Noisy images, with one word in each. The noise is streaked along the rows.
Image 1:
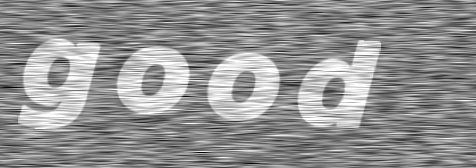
good
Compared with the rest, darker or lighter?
lighter
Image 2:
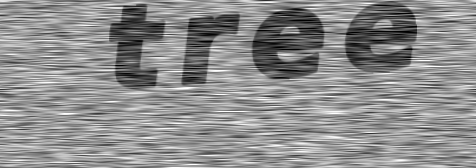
tree
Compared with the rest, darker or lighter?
darker
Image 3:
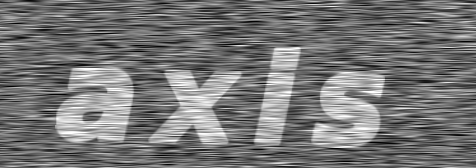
axis
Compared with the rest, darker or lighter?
lighter
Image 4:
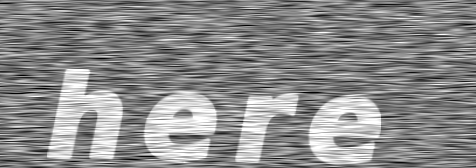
here
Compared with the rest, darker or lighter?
lighter
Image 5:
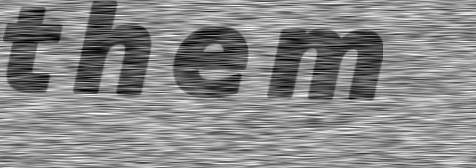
them
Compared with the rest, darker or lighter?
darker
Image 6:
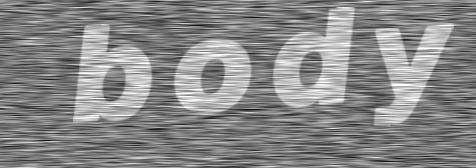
body
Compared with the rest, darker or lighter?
lighter
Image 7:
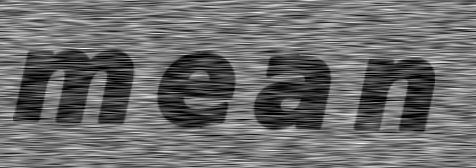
mean
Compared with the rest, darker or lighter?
darker
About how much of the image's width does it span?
nearly all
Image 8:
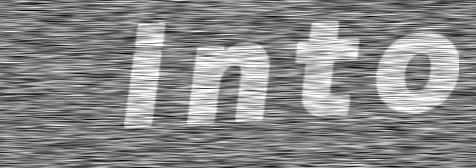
into
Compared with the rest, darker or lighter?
lighter
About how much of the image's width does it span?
two thirds
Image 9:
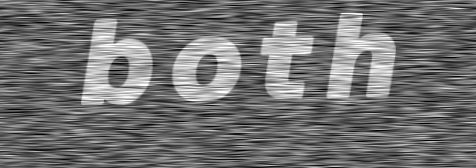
both
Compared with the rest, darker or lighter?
lighter
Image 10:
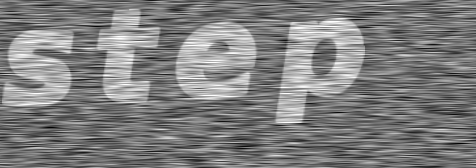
step
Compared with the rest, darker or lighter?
lighter
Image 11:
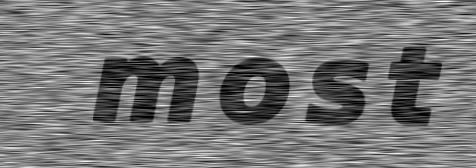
most
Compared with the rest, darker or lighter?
darker
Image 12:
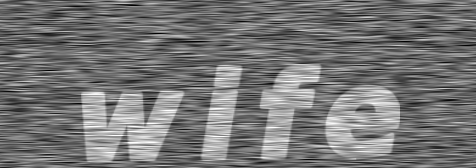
wife
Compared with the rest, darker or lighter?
lighter
